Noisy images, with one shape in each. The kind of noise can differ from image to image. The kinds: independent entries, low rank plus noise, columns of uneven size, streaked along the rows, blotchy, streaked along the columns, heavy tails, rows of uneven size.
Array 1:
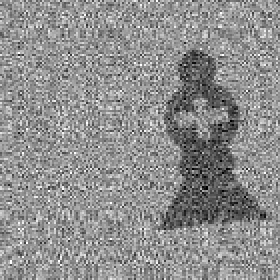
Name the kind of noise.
low rank plus noise
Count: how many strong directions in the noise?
two
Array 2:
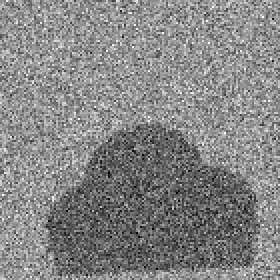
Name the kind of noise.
independent entries
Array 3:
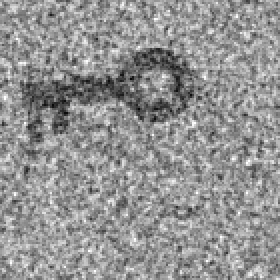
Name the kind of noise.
blotchy
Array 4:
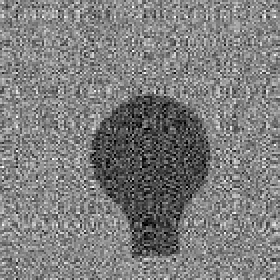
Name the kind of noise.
low rank plus noise
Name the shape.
light bulb
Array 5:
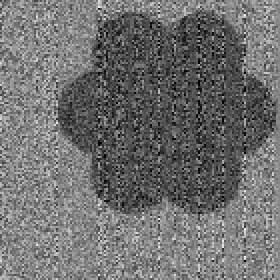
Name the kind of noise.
columns of uneven size
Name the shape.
flower
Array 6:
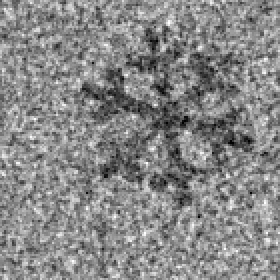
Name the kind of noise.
blotchy
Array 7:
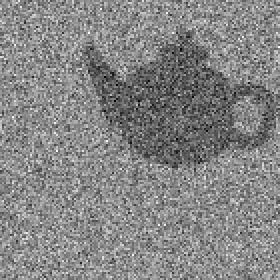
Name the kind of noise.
independent entries
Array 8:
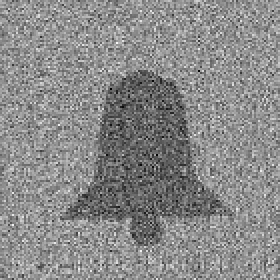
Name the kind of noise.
low rank plus noise
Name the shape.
bell
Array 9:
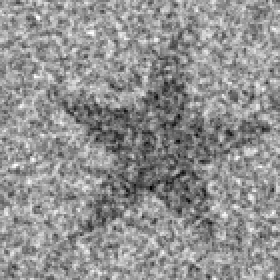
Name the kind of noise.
blotchy
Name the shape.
star
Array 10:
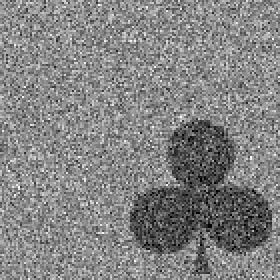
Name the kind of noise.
independent entries
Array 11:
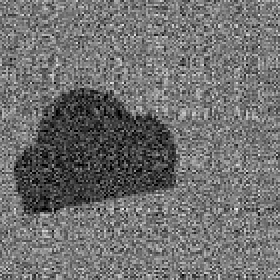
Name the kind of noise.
low rank plus noise
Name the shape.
cloud
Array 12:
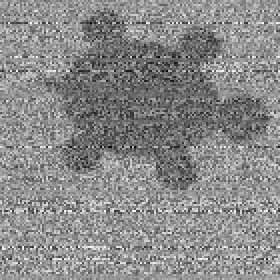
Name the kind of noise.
rows of uneven size
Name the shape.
turtle
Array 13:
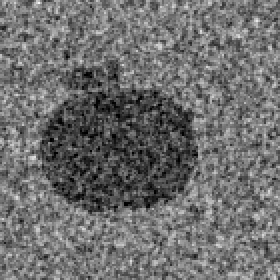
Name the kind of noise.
blotchy
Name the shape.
apple
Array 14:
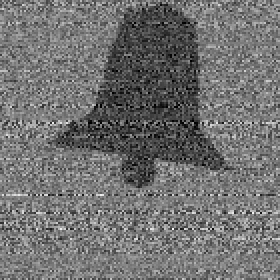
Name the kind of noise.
rows of uneven size
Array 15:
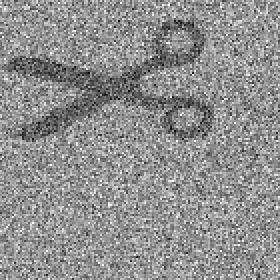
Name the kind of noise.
independent entries
